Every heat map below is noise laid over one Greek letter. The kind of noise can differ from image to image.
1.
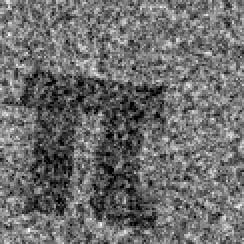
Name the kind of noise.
blotchy
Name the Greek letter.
pi
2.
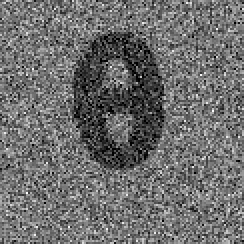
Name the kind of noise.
independent entries
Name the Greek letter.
theta
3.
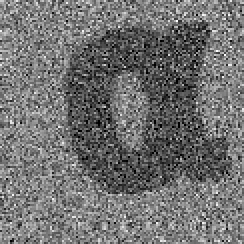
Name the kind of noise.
low rank plus noise
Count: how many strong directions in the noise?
two
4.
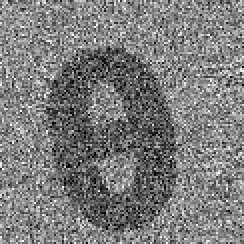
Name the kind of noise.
low rank plus noise
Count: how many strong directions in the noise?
two
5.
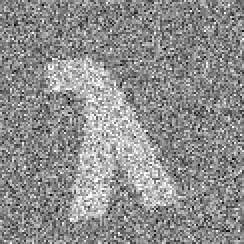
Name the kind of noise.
independent entries
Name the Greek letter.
lambda
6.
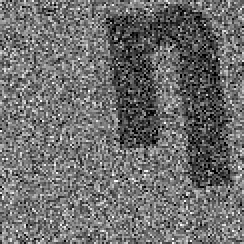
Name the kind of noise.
independent entries
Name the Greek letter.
eta
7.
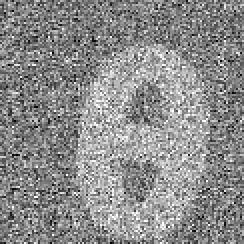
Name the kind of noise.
low rank plus noise
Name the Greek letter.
theta
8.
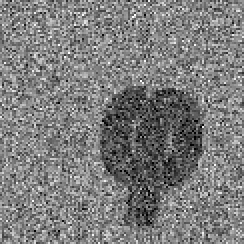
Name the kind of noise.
low rank plus noise
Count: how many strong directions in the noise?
one
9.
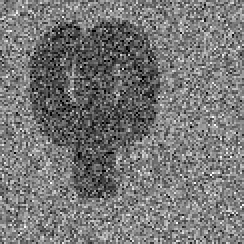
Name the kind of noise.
independent entries
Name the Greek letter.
phi
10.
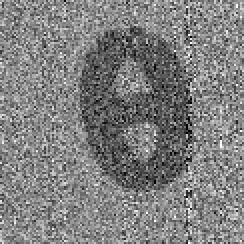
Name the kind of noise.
columns of uneven size
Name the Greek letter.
theta
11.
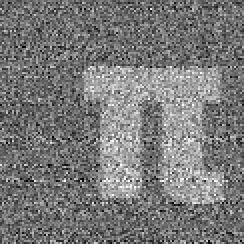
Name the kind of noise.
rows of uneven size
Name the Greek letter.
pi
